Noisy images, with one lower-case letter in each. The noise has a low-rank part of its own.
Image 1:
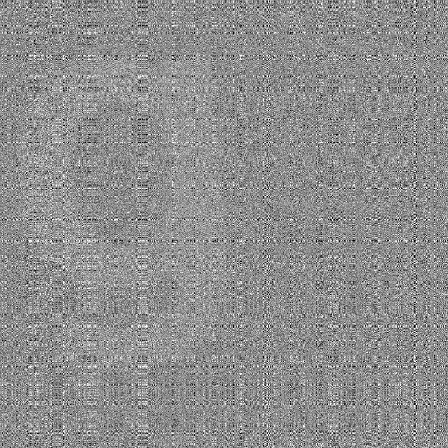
g
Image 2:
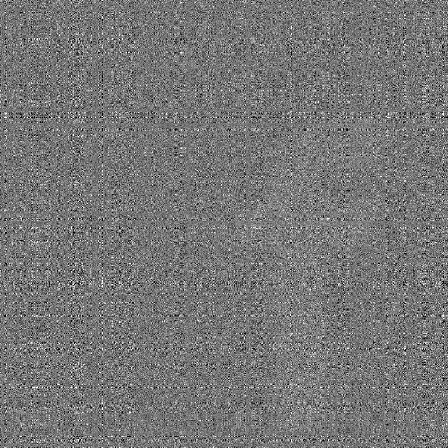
f
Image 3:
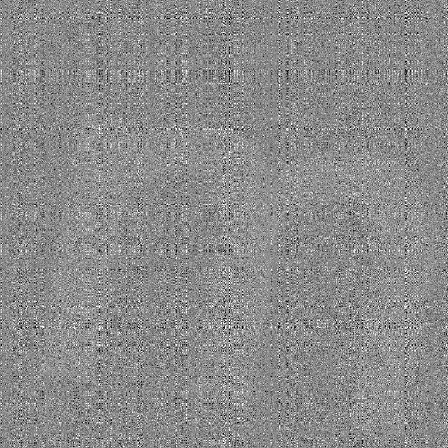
m
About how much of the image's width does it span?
nearly all
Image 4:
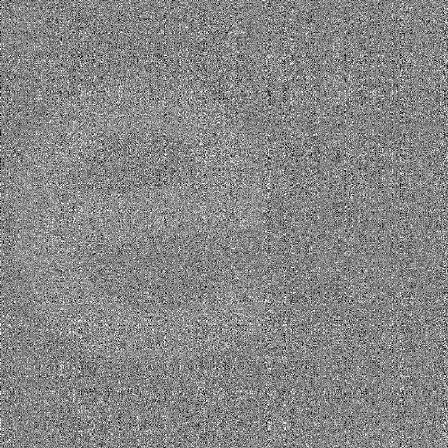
e
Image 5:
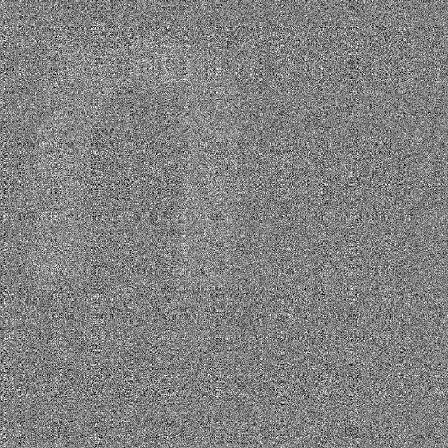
n
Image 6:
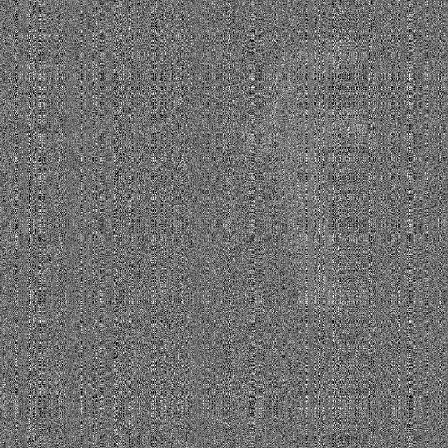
f
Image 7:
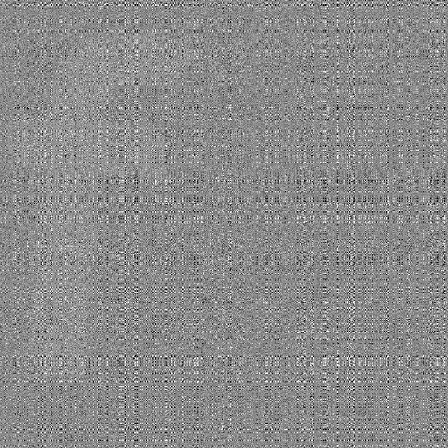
f
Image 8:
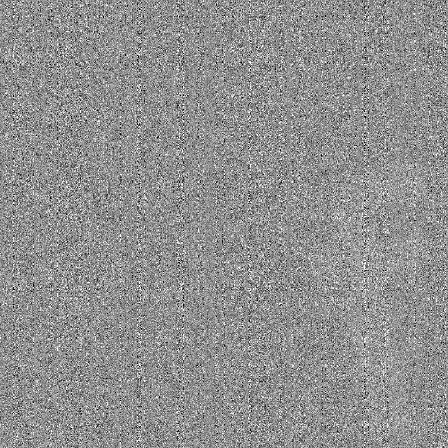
f
